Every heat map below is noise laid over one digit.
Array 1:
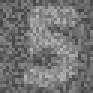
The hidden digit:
5
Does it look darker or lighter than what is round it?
lighter
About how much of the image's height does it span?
nearly all
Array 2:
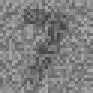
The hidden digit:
7
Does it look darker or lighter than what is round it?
darker
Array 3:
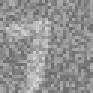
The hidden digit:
7
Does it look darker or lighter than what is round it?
lighter
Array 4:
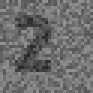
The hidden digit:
2
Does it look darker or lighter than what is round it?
darker
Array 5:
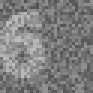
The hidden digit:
6
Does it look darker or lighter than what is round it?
lighter
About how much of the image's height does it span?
two thirds
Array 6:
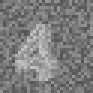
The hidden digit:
4
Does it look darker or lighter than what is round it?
lighter
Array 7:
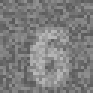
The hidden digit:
6
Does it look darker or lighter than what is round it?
lighter
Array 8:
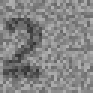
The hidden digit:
2
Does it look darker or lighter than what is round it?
darker
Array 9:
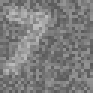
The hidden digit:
7
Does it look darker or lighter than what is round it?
lighter
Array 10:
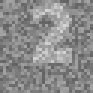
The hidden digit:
2
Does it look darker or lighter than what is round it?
lighter
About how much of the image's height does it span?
two thirds
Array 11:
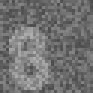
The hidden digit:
8
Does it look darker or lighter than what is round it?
lighter
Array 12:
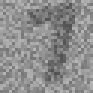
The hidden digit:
7
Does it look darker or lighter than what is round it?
darker
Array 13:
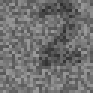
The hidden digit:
2
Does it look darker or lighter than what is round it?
darker
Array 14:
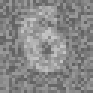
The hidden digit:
6
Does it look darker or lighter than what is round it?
lighter
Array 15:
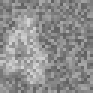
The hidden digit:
4
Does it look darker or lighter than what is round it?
lighter
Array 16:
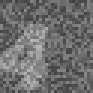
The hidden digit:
4
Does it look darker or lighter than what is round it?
lighter
